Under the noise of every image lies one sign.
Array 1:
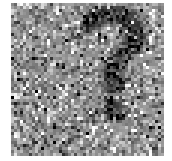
dark question mark
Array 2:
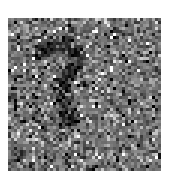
dark question mark
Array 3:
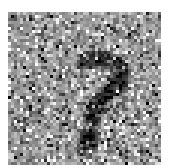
dark question mark
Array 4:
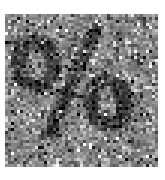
dark percent sign
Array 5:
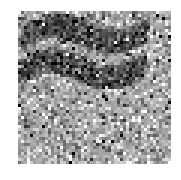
dark approximately sign
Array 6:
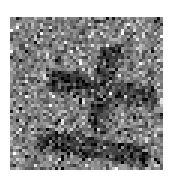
dark plus-minus sign
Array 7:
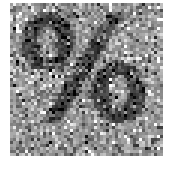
dark percent sign
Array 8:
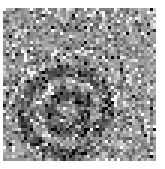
dark at sign
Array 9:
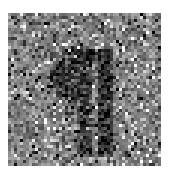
dark pilcrow
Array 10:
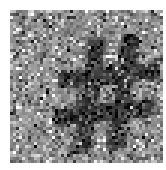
dark hash sign
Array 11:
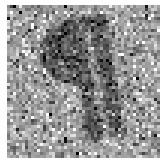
dark pilcrow
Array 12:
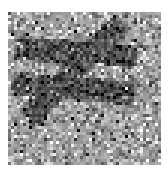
dark not-equal sign
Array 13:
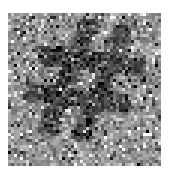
dark hash sign
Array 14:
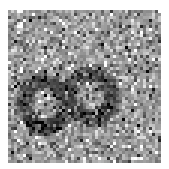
dark infinity sign
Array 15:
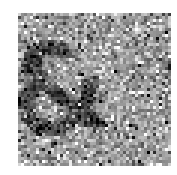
dark ampersand
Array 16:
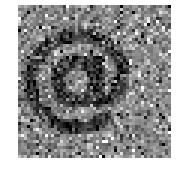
dark at sign
